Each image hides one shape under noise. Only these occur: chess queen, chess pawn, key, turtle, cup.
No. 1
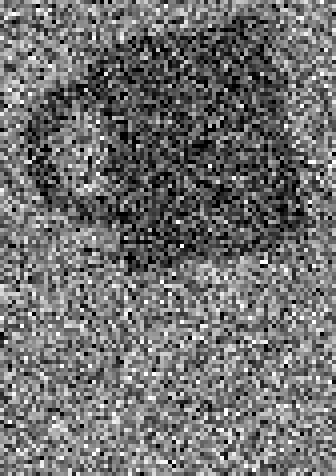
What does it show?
dark cup
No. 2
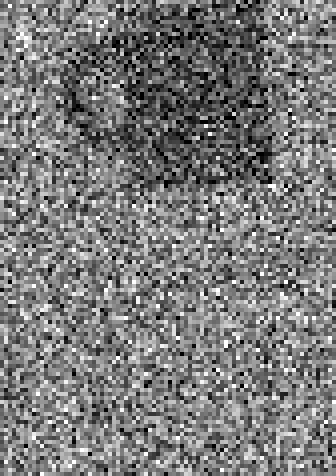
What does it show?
dark cup
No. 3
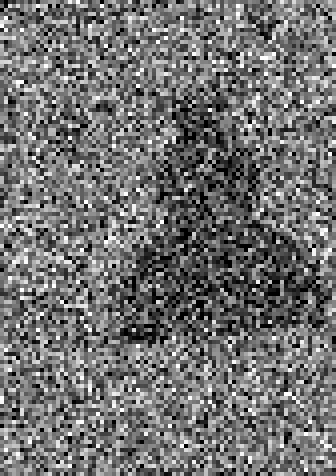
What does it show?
dark chess pawn
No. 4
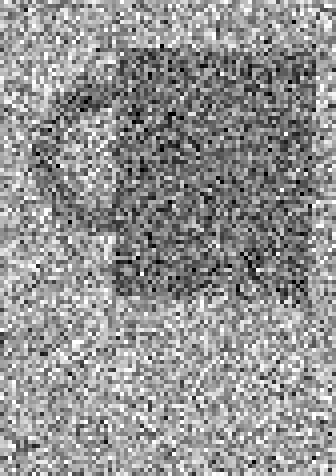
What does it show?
dark cup
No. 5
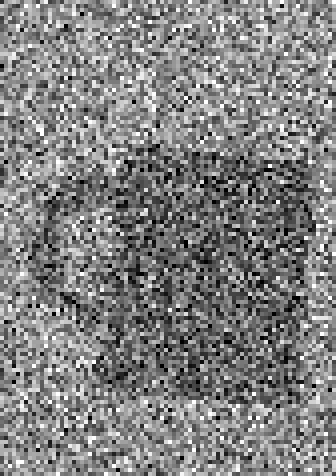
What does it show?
dark cup
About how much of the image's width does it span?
nearly all
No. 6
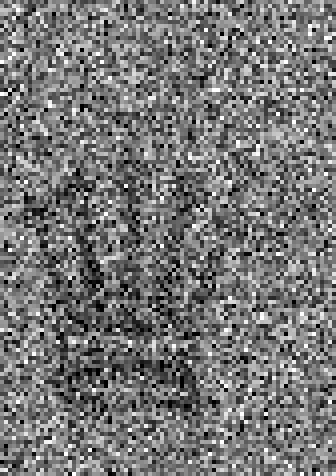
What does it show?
dark chess queen
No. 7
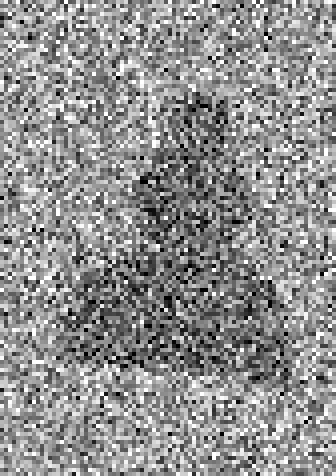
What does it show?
dark chess pawn
